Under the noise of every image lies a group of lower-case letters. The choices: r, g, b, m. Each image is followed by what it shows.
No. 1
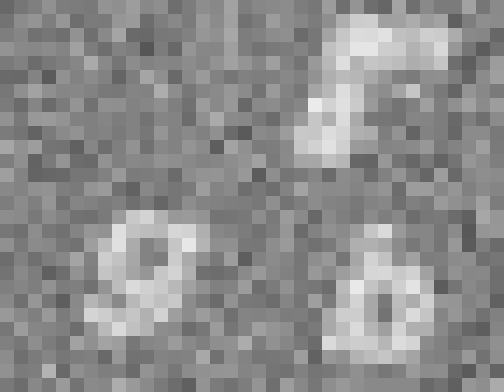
top right: r; bottom left: g; bottom right: b
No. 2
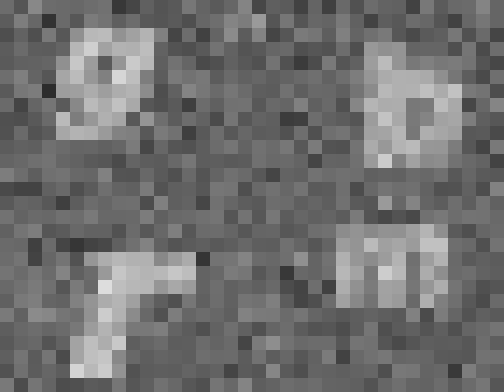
top left: g; top right: b; bottom left: r; bottom right: m
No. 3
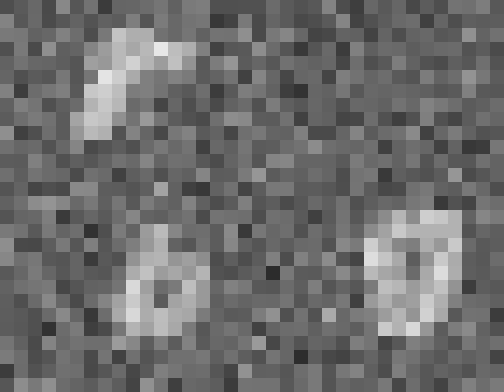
top left: r; bottom left: b; bottom right: g
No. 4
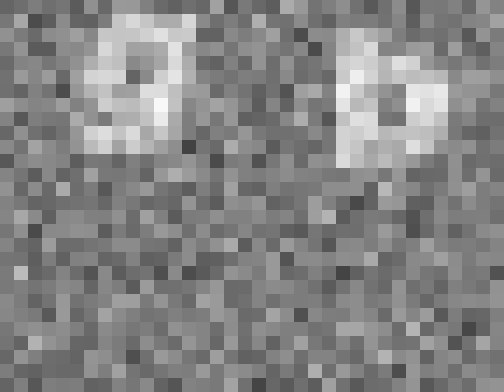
top left: g; top right: b
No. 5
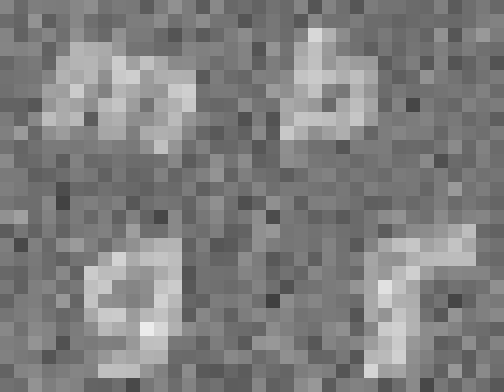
top left: m; top right: b; bottom left: g; bottom right: r
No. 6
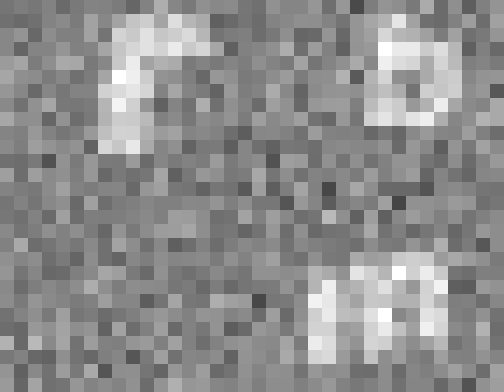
top left: r; top right: b; bottom right: m
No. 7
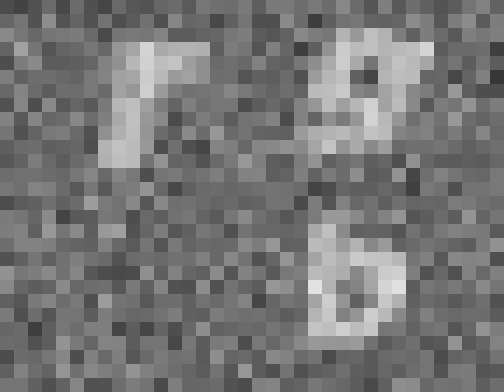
top left: r; top right: g; bottom right: b
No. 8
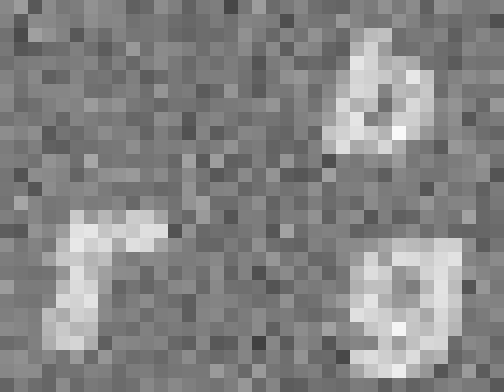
top right: b; bottom left: r; bottom right: g
